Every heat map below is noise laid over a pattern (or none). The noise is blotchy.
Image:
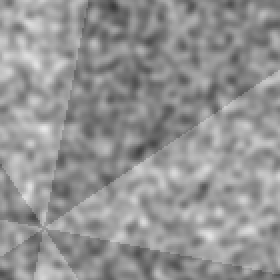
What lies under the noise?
spokes from one point
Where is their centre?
bottom left
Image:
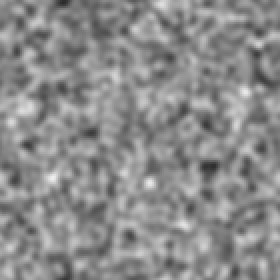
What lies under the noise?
only noise
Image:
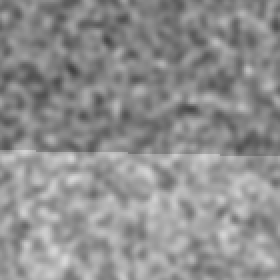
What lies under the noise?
a sharp edge
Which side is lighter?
bottom
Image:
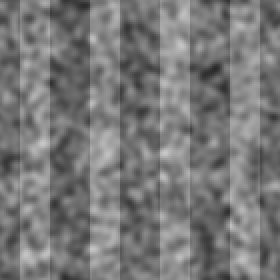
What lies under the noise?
vertical stripes
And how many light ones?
4
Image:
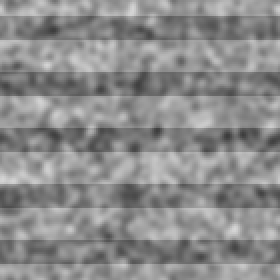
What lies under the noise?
horizontal stripes
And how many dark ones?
5
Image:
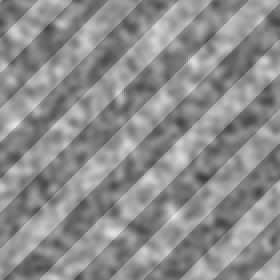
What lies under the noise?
diagonal stripes
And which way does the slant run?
bottom left to top right
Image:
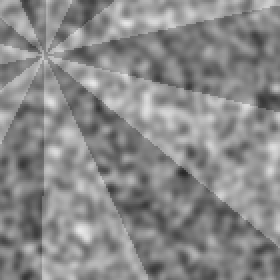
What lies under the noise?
spokes from one point
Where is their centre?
top left
